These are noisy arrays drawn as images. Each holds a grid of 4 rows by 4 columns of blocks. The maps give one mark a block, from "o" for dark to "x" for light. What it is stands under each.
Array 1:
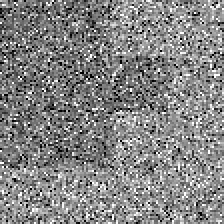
o o x x
o o o x
o o x x
x x x x
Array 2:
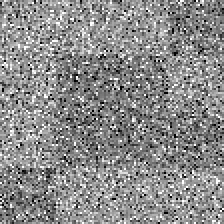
x x x o
x o o x
x o o o
o x x x
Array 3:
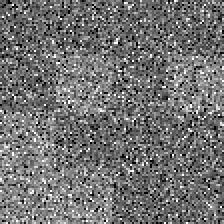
o o o o
o x o x
x o o o
x x o o
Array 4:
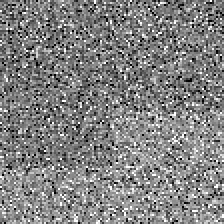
o o o o
o o o o
o o x x
x x x x
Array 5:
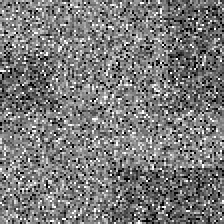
x x x o
o x x o
x x x x
x x o o
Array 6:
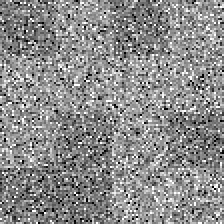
o x o x
x x x x
x o x o
o o x x
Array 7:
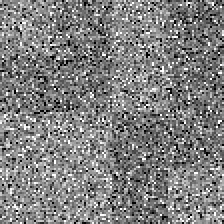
x o x o
o o x o
x x o o
x x o x
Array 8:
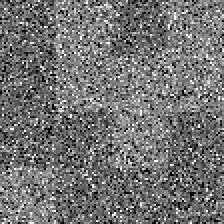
o x o x
o x x x
o o x o
x o o o
